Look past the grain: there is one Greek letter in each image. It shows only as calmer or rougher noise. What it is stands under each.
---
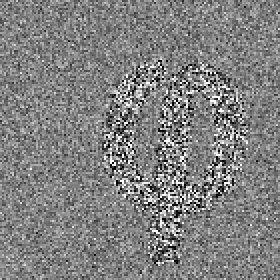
rough phi
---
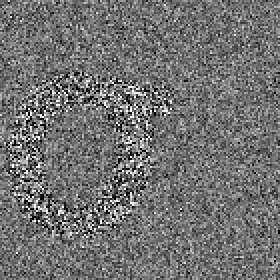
rough sigma
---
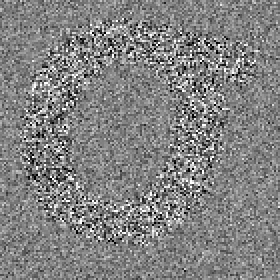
rough sigma
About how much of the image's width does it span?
nearly all
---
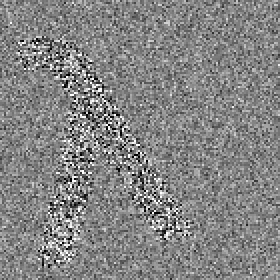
rough lambda
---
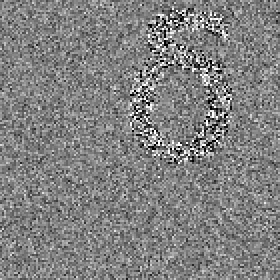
rough delta
